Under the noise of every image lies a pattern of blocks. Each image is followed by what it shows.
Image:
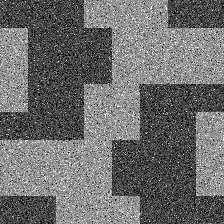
the same after a half turn
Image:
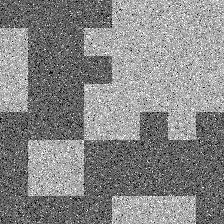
mirrored about the diagonal from the bottom left
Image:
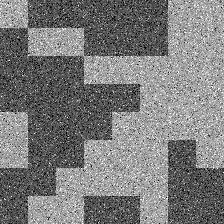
no symmetry
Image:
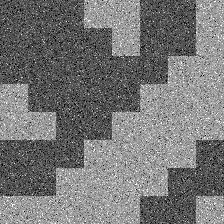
mirrored about the diagonal from the top left
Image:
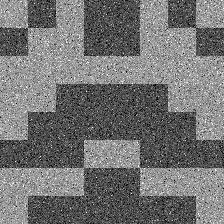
left and right mirror each other
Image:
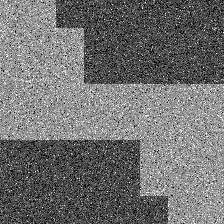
the same after a half turn
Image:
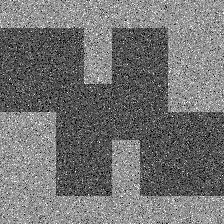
the same after a half turn
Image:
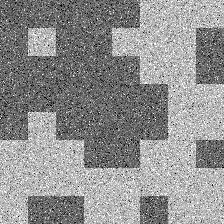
mirrored about the diagonal from the top left
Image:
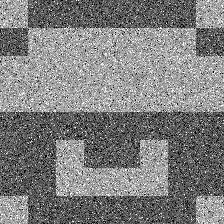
left and right mirror each other
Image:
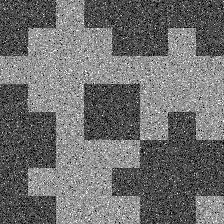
mirrored about the diagonal from the top left
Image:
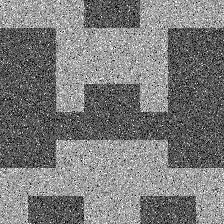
left and right mirror each other
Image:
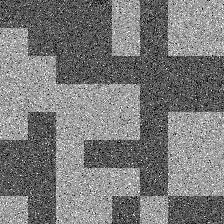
no symmetry
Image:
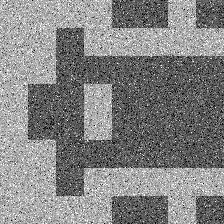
top and bottom mirror each other
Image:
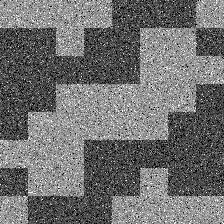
the same after a half turn
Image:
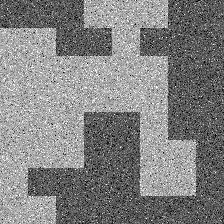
no symmetry
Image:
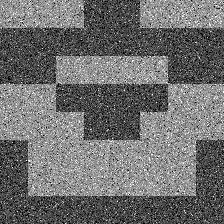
left and right mirror each other
